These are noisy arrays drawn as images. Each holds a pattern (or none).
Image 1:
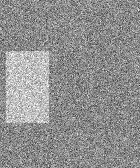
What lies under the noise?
one block
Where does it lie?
middle left
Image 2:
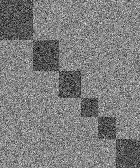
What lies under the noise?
blocks along the diagonal
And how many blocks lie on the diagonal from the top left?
6
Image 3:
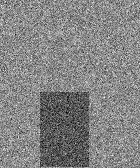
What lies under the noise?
one block
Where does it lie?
bottom middle
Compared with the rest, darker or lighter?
darker
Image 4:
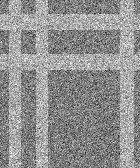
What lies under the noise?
bands of rows crossing bands of columns
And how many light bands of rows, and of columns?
2 and 3
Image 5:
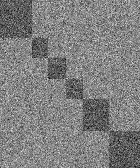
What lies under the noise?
blocks along the diagonal
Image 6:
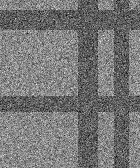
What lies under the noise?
bands of rows crossing bands of columns
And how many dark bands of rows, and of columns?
2 and 2
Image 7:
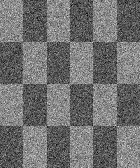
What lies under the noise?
a checkerboard
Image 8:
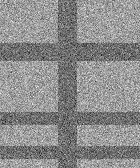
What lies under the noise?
bands of rows crossing bands of columns
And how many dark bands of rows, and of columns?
3 and 1
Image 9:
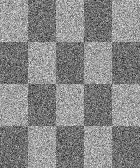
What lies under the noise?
a checkerboard
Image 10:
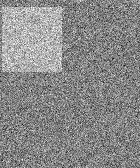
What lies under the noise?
one block
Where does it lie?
top left
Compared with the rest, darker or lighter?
lighter
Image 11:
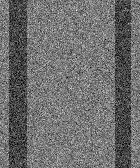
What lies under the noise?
bands of columns
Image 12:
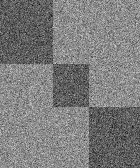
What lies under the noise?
blocks along the diagonal
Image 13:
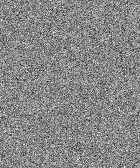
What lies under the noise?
only noise
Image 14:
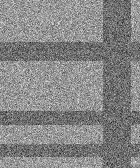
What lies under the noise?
bands of rows crossing bands of columns
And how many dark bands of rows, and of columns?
3 and 1
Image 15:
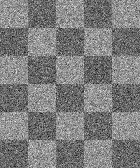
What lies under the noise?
a checkerboard
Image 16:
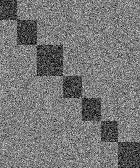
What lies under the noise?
blocks along the diagonal
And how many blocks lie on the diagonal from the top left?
7
